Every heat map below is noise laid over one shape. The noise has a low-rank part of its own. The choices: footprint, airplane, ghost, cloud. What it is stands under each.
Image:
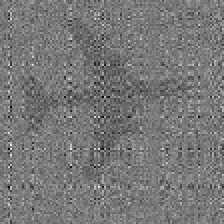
airplane
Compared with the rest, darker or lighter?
darker
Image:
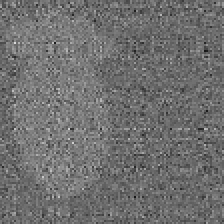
footprint
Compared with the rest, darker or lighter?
lighter
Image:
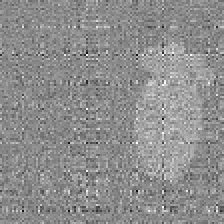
footprint
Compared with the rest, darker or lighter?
lighter
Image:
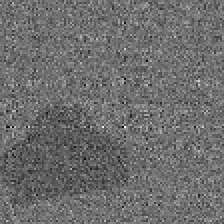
cloud
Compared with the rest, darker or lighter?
darker
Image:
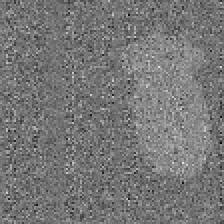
footprint
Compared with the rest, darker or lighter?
lighter
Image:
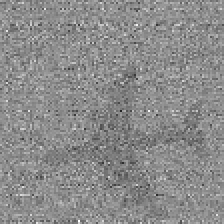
airplane
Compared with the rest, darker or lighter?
darker
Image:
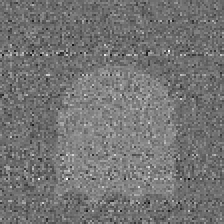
ghost
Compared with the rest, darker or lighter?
lighter
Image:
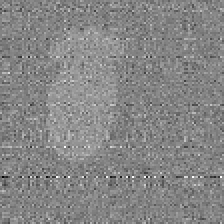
footprint
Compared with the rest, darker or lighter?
lighter
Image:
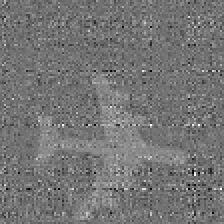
airplane
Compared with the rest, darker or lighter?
lighter
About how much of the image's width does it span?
two thirds
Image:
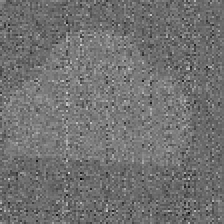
cloud
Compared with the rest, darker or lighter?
lighter
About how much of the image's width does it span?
nearly all
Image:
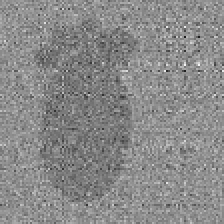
footprint
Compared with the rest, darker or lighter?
darker
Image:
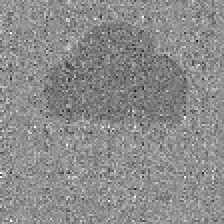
cloud
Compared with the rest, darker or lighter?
darker
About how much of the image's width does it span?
two thirds
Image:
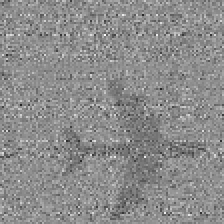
airplane
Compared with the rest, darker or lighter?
darker
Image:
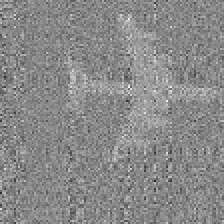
airplane
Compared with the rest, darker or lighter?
lighter
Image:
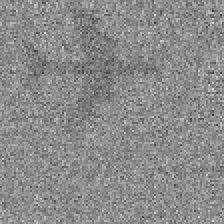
airplane
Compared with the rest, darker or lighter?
darker
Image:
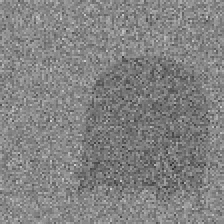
ghost
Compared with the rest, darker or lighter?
darker
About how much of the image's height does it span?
two thirds
